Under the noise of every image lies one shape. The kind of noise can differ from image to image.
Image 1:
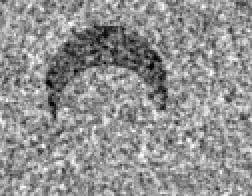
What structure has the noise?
blotchy
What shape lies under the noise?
crescent
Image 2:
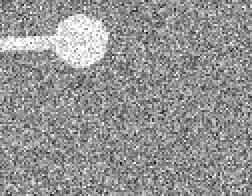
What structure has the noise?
independent entries
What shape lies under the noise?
lollipop
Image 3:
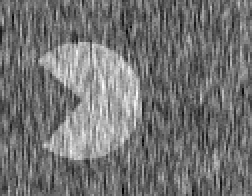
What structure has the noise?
streaked along the columns
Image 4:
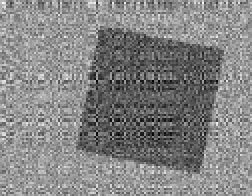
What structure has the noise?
low rank plus noise
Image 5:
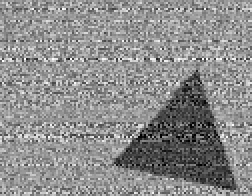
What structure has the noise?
rows of uneven size
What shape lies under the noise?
triangle
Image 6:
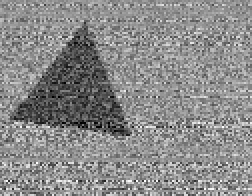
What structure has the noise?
rows of uneven size
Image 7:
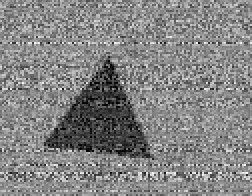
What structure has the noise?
rows of uneven size
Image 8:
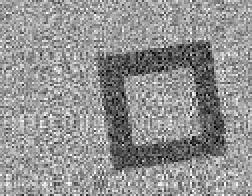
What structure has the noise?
low rank plus noise
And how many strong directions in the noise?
three or four
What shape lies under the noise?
square frame
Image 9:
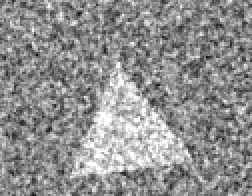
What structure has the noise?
blotchy
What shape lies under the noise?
triangle
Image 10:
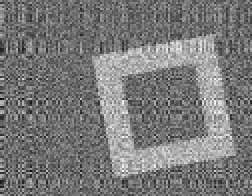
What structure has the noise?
low rank plus noise
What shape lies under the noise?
square frame
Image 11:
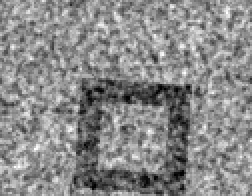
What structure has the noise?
blotchy
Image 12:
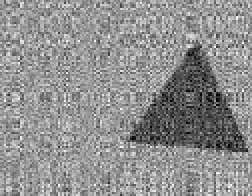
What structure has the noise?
low rank plus noise
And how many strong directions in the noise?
two
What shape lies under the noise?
triangle
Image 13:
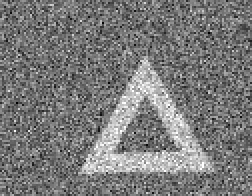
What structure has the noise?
independent entries
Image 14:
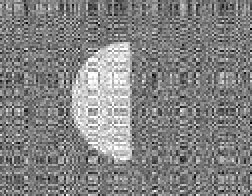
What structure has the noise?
low rank plus noise
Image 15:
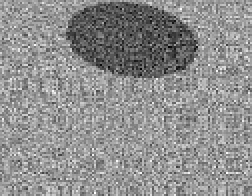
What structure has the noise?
low rank plus noise
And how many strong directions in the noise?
three or four
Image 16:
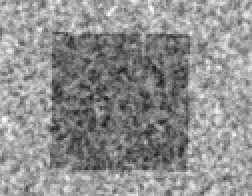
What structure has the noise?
blotchy
